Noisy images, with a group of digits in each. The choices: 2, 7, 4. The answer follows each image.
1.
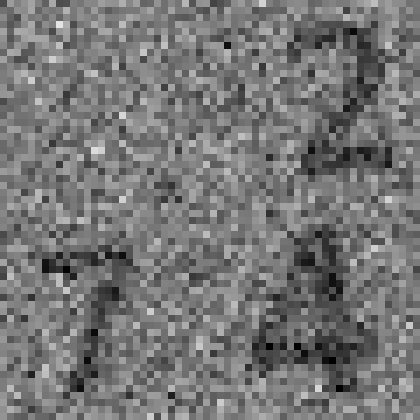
top right: 2; bottom left: 7; bottom right: 4
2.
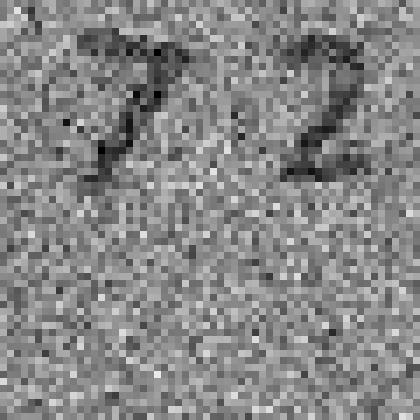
top left: 7; top right: 2
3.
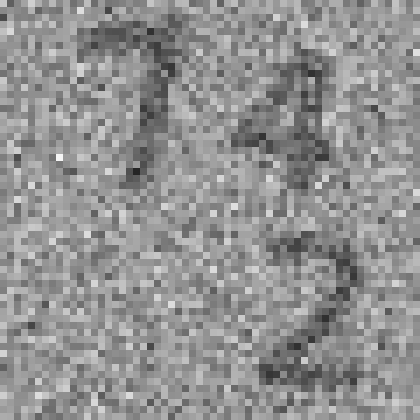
top left: 7; top right: 4; bottom right: 2
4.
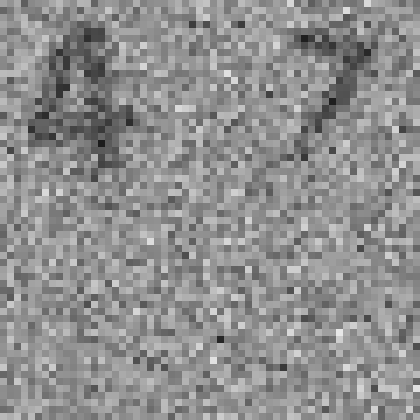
top left: 4; top right: 7
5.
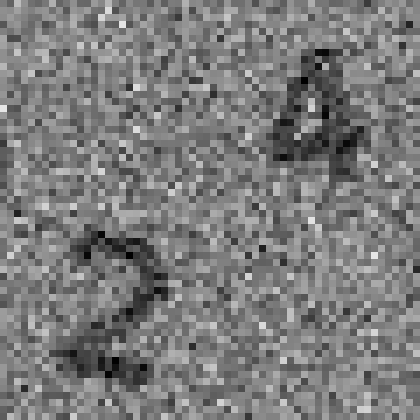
top right: 4; bottom left: 2
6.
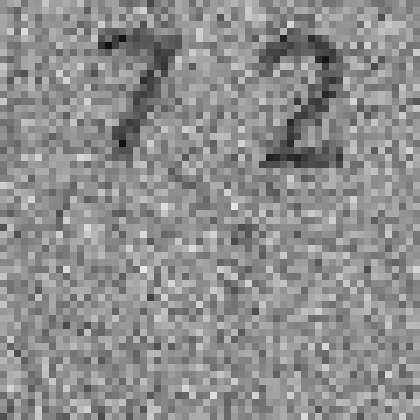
top left: 7; top right: 2
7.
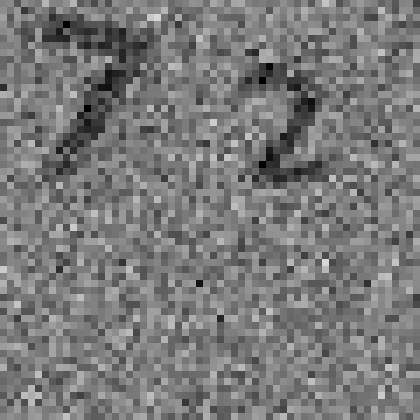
top left: 7; top right: 2
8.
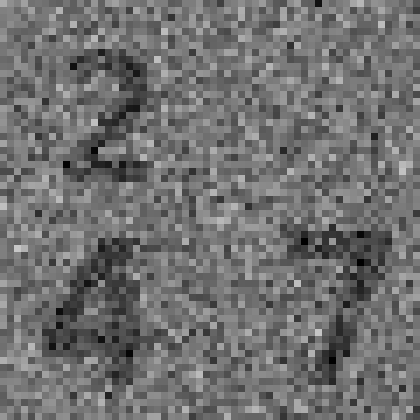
top left: 2; bottom left: 4; bottom right: 7
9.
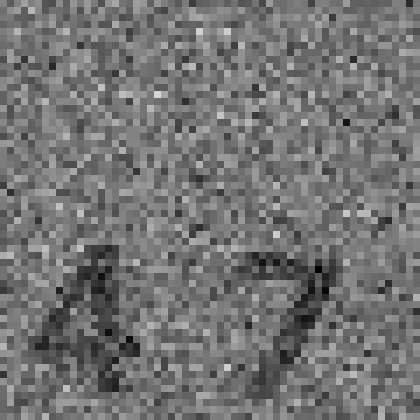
bottom left: 4; bottom right: 7
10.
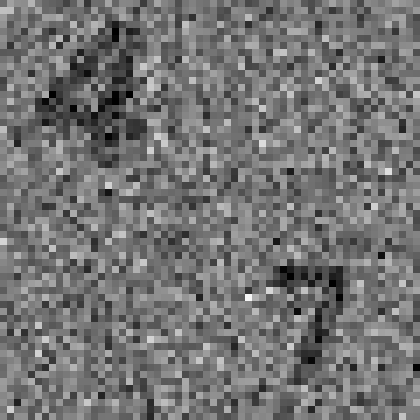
top left: 4; bottom right: 7
